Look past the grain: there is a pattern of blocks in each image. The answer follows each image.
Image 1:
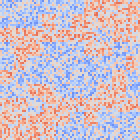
the same after a half turn
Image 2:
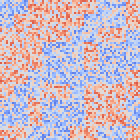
mirrored about the diagonal from the top left
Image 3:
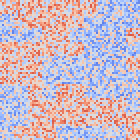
no symmetry
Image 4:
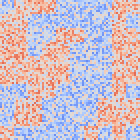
no symmetry
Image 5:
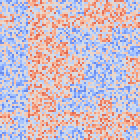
top and bottom mirror each other
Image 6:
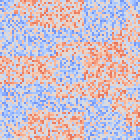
top and bottom mirror each other
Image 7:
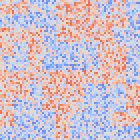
no symmetry
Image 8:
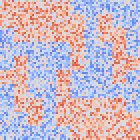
the same after a half turn
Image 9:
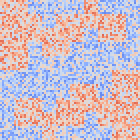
the same after a half turn
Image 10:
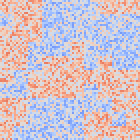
no symmetry
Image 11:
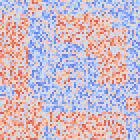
mirrored about the diagonal from the bottom left
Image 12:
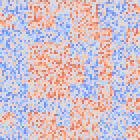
top and bottom mirror each other
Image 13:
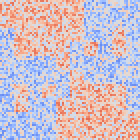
the same after a half turn
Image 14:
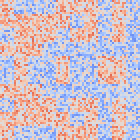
top and bottom mirror each other
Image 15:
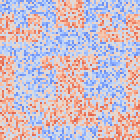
left and right mirror each other
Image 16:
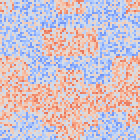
left and right mirror each other
